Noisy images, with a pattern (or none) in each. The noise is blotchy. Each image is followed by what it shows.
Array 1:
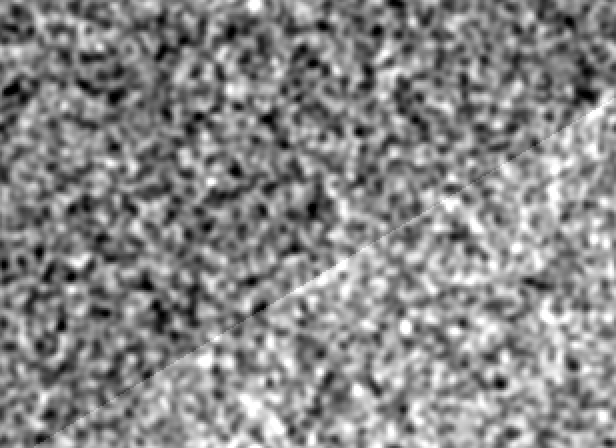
a sharp edge
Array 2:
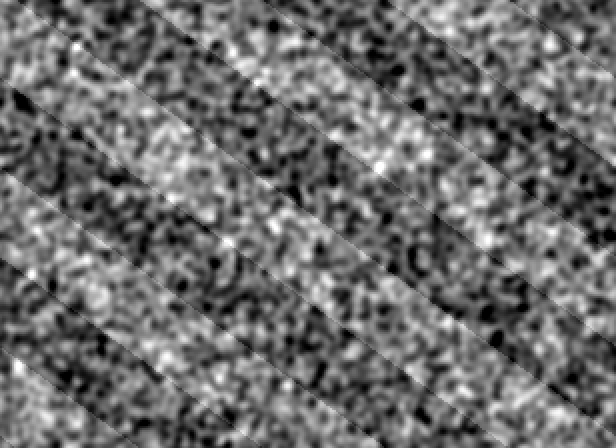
diagonal stripes
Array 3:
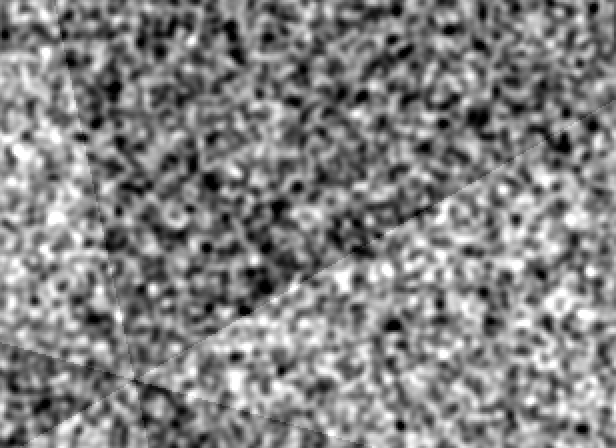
spokes from one point
